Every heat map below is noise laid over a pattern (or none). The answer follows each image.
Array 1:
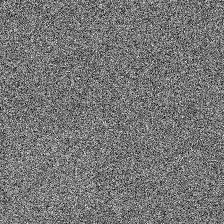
one block
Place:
bottom left
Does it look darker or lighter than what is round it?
lighter
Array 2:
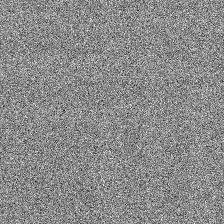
bands of rows crossing bands of columns
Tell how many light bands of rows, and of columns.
3 and 3
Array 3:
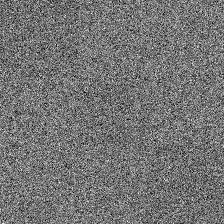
blocks along the diagonal
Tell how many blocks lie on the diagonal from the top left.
3
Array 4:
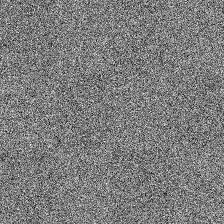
a checkerboard
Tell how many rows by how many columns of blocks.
3 by 4
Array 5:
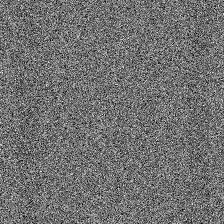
bands of columns
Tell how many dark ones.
2
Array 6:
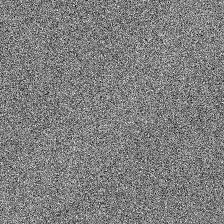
a diagonal band
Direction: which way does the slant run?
bottom left to top right
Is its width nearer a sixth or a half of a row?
a half
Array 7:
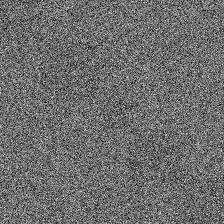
blocks along the diagonal
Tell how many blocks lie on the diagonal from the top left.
5
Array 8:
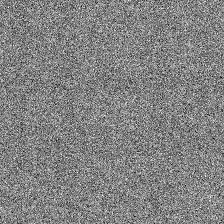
bands of rows crossing bands of columns
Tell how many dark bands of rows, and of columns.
2 and 3
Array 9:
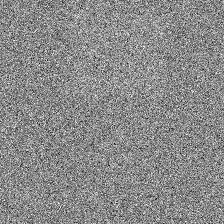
one block
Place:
top middle
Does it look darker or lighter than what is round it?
lighter
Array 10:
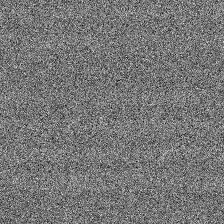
bands of rows
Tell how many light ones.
6
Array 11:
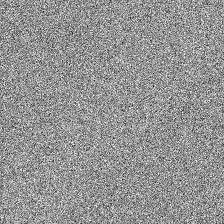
a diagonal band
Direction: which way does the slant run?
bottom left to top right
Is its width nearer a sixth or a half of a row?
a half
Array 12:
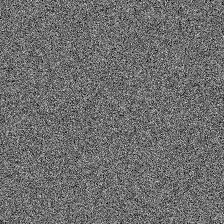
only noise
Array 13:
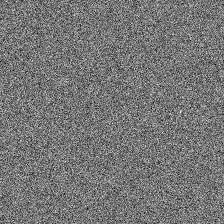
only noise
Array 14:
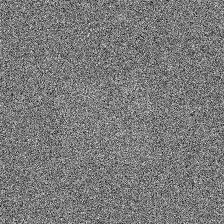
one block
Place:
centre
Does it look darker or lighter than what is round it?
lighter
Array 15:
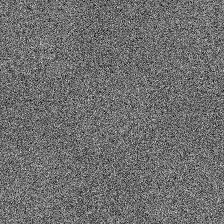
a checkerboard
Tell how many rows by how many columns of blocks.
3 by 3
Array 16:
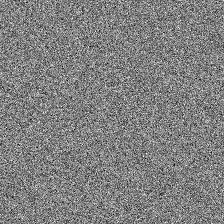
only noise
